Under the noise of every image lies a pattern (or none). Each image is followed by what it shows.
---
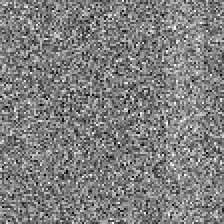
one band of columns
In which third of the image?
right
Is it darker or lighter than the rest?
lighter
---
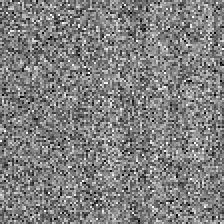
bands of columns
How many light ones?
3
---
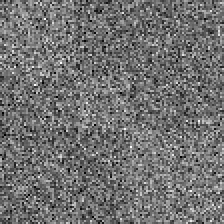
blocks along the diagonal
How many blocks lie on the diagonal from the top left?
3
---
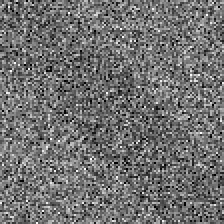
a diagonal band
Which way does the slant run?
top left to bottom right
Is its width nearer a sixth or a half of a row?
a half
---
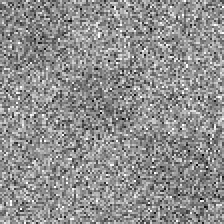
blocks along the diagonal
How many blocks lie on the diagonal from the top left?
3
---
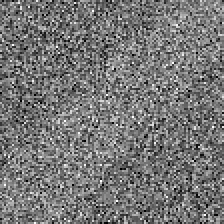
a diagonal band
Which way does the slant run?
bottom left to top right
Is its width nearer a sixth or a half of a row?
a half
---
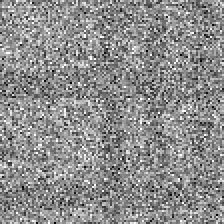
bands of rows crossing bands of columns
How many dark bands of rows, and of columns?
2 and 3
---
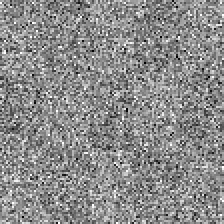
a checkerboard
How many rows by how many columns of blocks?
3 by 5
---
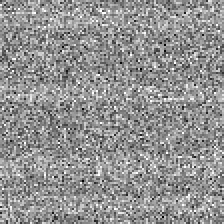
bands of rows
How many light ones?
4
